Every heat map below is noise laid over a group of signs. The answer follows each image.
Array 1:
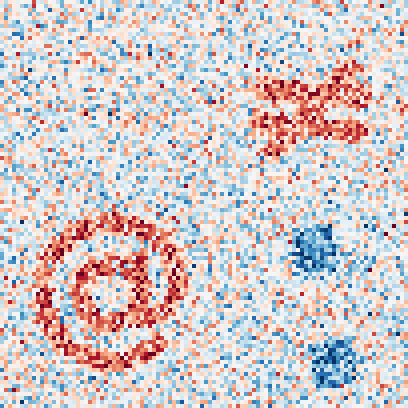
top right: red not-equal sign; bottom left: red at sign; bottom right: blue colon
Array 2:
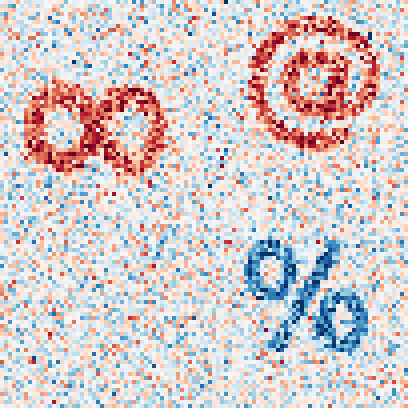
top left: red infinity sign; top right: red at sign; bottom right: blue percent sign
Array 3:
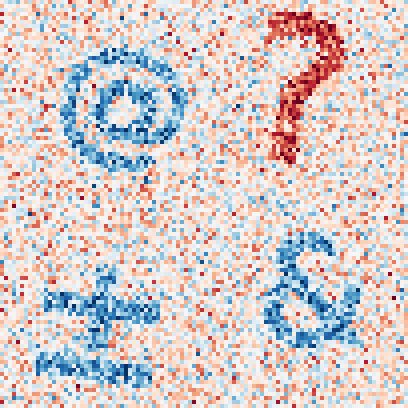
top left: blue at sign; top right: red question mark; bottom left: blue plus-minus sign; bottom right: blue ampersand
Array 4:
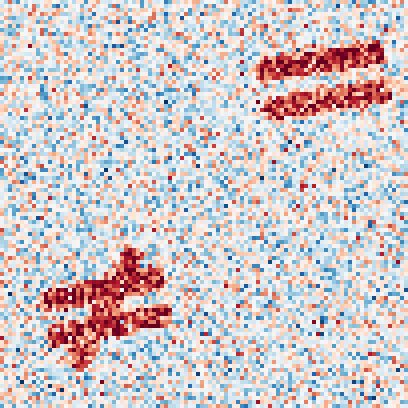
top right: red equals sign; bottom left: red not-equal sign
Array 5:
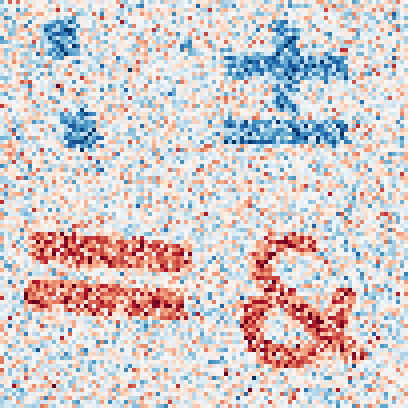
top left: blue colon; top right: blue plus-minus sign; bottom left: red equals sign; bottom right: red ampersand
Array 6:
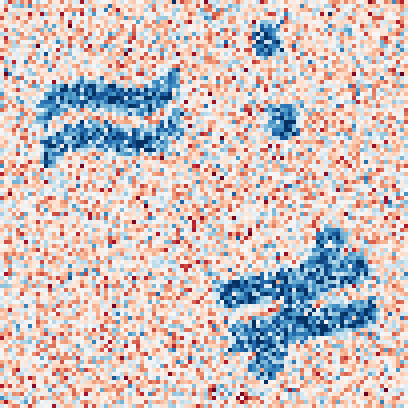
top left: blue approximately sign; top right: blue colon; bottom right: blue not-equal sign
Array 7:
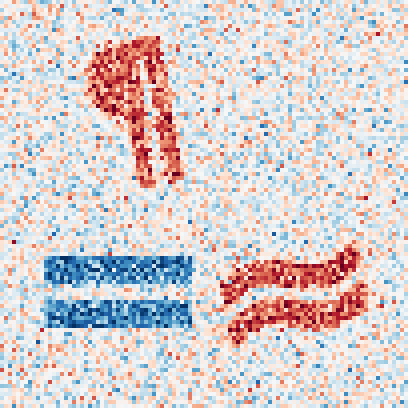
top left: red pilcrow; bottom left: blue equals sign; bottom right: red approximately sign
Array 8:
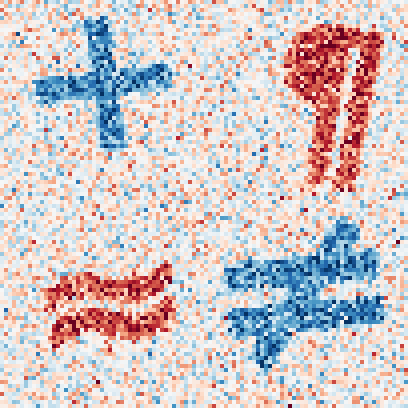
top left: blue plus sign; top right: red pilcrow; bottom left: red approximately sign; bottom right: blue not-equal sign
